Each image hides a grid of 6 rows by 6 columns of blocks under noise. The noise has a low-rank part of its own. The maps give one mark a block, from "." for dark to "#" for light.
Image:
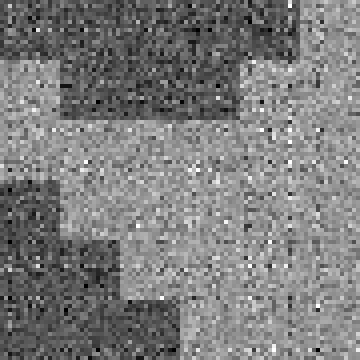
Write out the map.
. . . . . #
# . . . # #
# # # # # #
. # # # # #
. . # # # #
. . . # # #
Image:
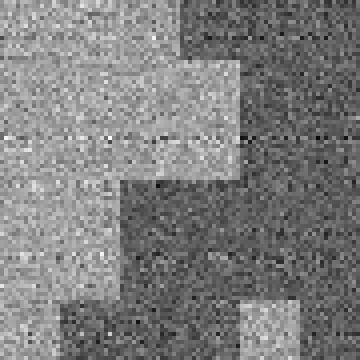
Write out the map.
# # # . . .
# # # # . .
# # # # . .
# # . . . .
# # . . . .
# . . . # .
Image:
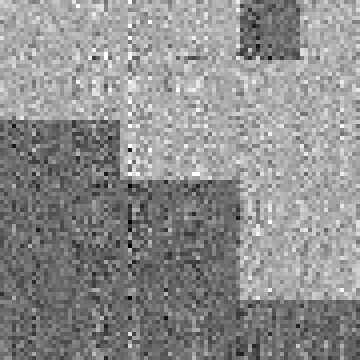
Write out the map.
# # # # . #
# # # # # #
. . # # # #
. . . . # #
. . . . # #
. . . . . .
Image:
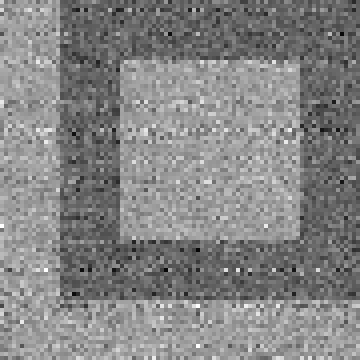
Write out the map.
# . . . . .
# . # # # .
# . # # # .
# . # # # .
# . . . . .
# # # # # #
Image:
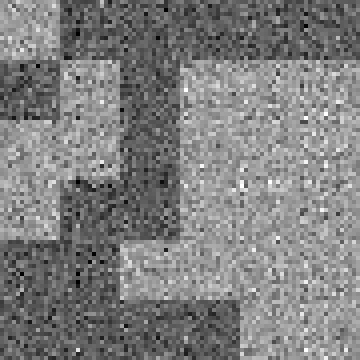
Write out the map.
# . . . . .
. # . # # #
# # . # # #
# . . # # #
. . # # # #
. . . . # #
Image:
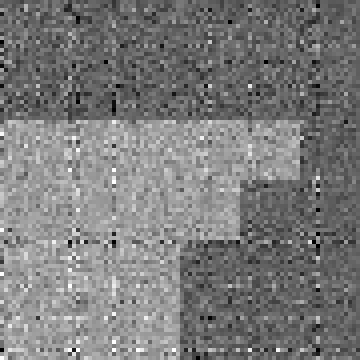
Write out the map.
. . . . . .
. . . . . .
# # # # # .
# # # # . .
# # # . . .
# # # . . .
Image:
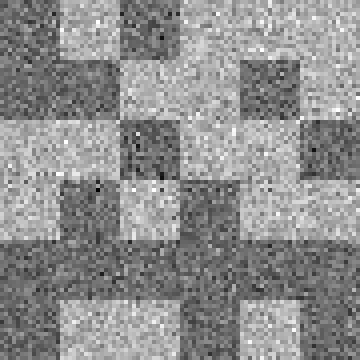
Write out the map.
. # . # # #
. . # # . #
# # . # # .
# . # . # #
. . . . . .
. # # . # .
